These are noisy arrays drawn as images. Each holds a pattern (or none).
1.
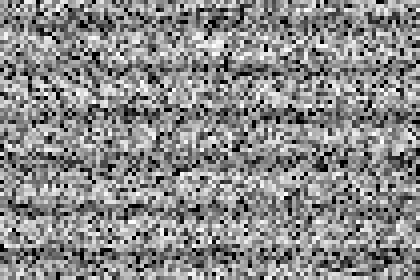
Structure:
horizontal stripes
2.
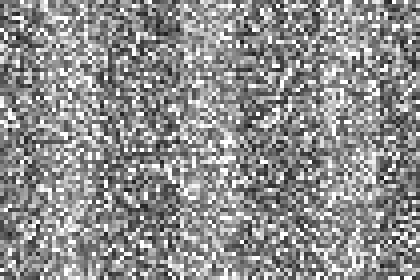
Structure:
vertical stripes
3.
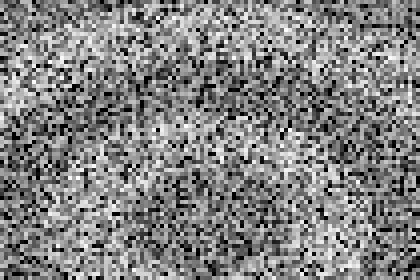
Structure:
rings round one point
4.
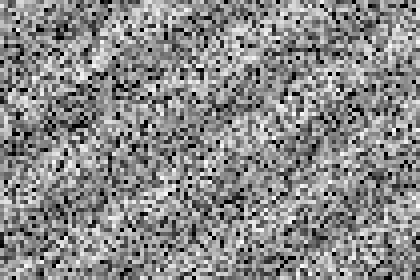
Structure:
diagonal stripes
